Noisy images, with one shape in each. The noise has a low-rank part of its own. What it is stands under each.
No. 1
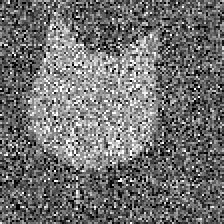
light cat's head
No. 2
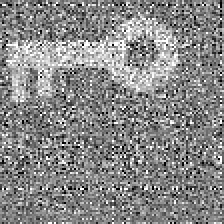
light key
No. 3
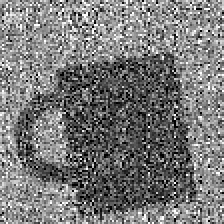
dark cup
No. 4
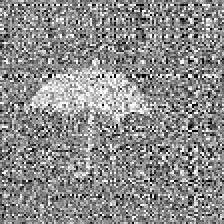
light umbrella
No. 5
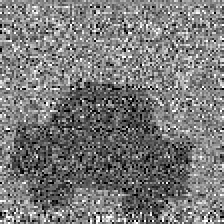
dark car
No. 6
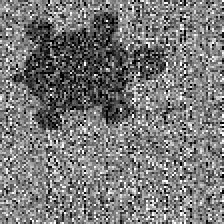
dark turtle
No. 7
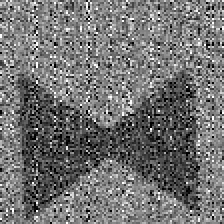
dark bow tie
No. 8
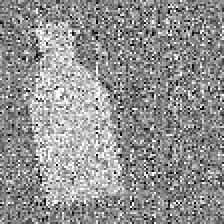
light bottle
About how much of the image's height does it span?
nearly all
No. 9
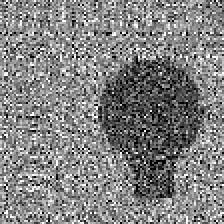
dark light bulb
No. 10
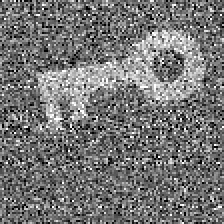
light key
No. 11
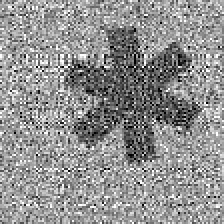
dark asterisk
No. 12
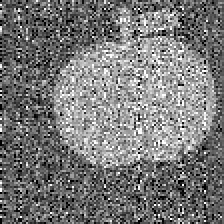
light apple
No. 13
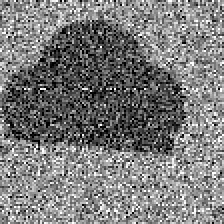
dark cloud
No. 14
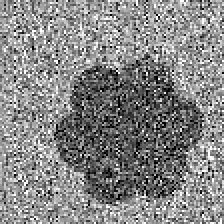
dark flower
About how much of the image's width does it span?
two thirds
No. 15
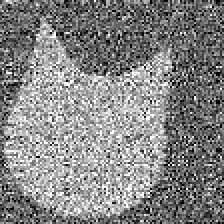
light cat's head
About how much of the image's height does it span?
nearly all
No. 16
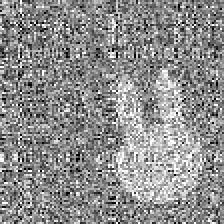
light rabbit's head
